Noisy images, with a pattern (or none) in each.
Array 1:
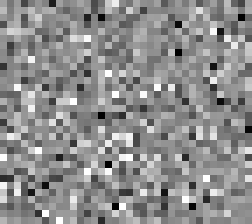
only noise
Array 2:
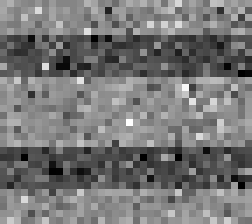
horizontal stripes
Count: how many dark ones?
2
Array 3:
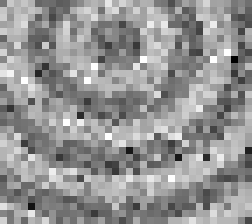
rings round one point
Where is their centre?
top middle
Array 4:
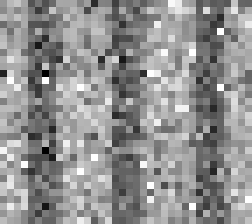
vertical stripes
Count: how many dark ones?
3
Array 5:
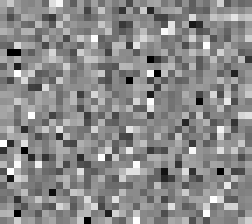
only noise
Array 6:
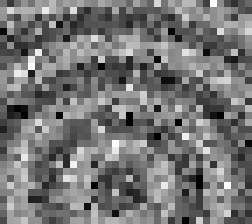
rings round one point
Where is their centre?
bottom middle
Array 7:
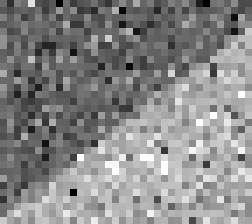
a sharp edge
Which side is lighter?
bottom right
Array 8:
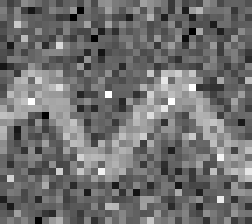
a wavy band
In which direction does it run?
left to right
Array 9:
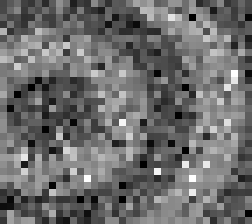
rings round one point
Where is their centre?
middle left
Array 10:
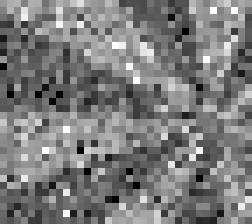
spokes from one point
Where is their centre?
middle right
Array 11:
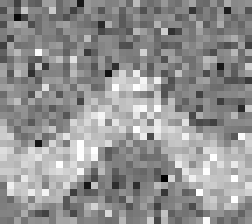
a wavy band
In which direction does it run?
left to right
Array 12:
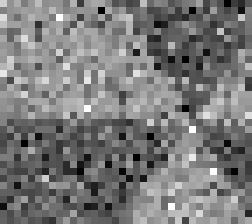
spokes from one point
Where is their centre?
middle right
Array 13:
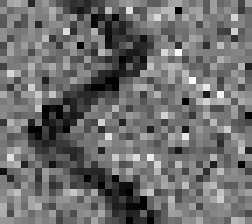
a wavy band
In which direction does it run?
top to bottom
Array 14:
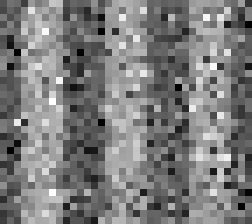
vertical stripes
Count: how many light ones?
3
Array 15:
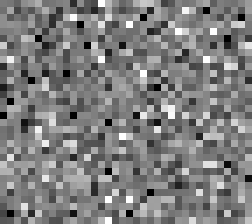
only noise
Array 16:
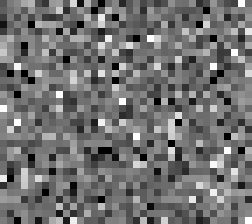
only noise
